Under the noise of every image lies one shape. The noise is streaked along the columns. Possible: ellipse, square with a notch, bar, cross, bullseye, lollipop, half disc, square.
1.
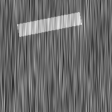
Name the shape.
bar
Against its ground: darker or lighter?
lighter
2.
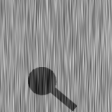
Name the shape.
lollipop
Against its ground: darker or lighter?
darker
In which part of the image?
bottom middle
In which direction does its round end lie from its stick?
up and left
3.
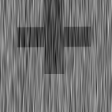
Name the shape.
cross
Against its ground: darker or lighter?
darker
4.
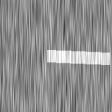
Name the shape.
bar
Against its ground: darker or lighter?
lighter
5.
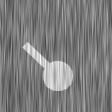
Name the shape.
lollipop
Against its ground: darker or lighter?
lighter
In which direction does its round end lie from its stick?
down and right
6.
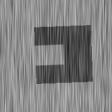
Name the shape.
square with a notch
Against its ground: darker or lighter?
darker
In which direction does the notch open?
left
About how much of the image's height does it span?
half
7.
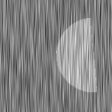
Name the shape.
half disc
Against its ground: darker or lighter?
lighter
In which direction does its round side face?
left
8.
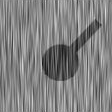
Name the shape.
lollipop
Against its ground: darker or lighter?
darker
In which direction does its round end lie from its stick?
down and left
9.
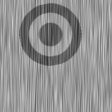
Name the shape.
bullseye
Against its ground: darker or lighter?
darker
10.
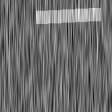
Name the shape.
bar
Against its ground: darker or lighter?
lighter
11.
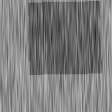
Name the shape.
square
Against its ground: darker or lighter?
darker
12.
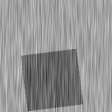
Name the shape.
square
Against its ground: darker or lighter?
darker
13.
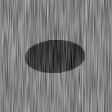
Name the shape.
ellipse
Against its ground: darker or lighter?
darker
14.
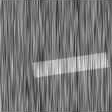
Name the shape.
bar
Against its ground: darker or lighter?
lighter
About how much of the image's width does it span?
two thirds
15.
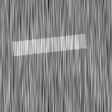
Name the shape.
bar
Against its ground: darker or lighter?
lighter
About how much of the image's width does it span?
two thirds
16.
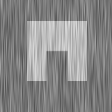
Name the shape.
square with a notch
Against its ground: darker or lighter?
lighter
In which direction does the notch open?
down
